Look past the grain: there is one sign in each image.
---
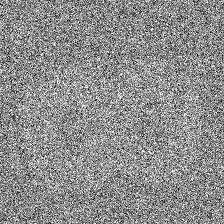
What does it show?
light infinity sign
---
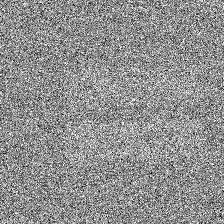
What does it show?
light equals sign
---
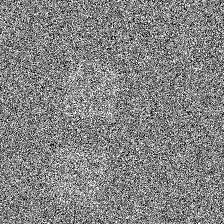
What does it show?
light colon
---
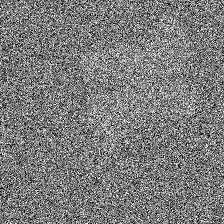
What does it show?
light not-equal sign
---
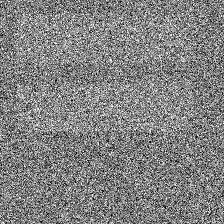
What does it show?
light equals sign
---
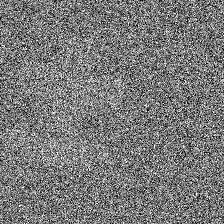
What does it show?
light plus-minus sign
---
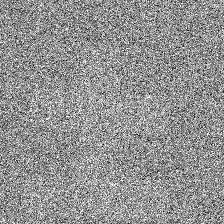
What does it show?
light plus-minus sign
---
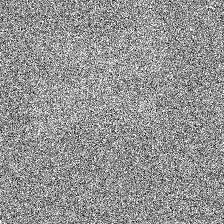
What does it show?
light not-equal sign
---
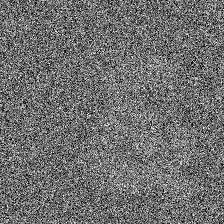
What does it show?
light ampersand
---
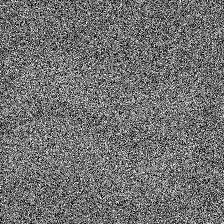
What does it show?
light approximately sign
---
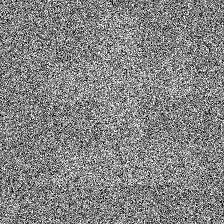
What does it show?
light plus-minus sign
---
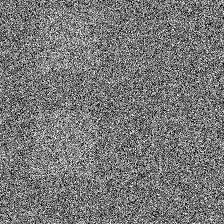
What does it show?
light colon
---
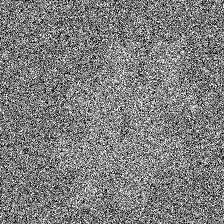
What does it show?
light hash sign
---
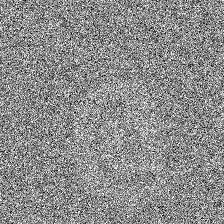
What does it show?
light at sign
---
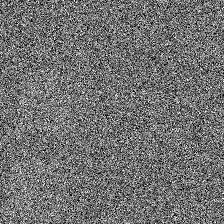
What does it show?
light colon
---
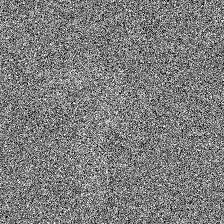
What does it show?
light question mark
